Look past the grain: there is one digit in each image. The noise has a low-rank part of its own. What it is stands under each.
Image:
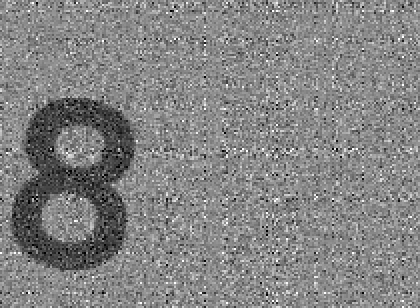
8
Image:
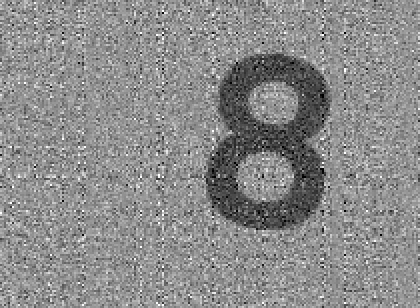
8
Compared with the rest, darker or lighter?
darker
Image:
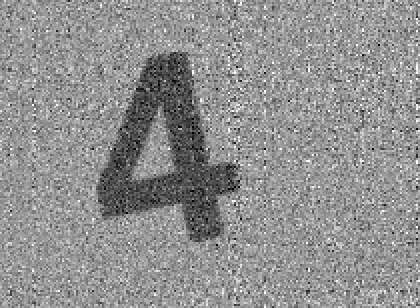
4
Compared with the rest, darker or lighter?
darker
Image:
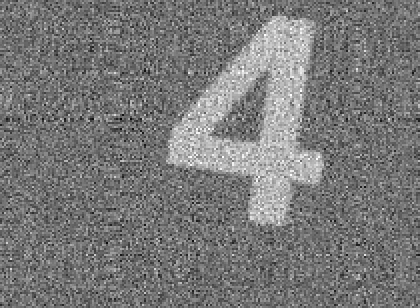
4
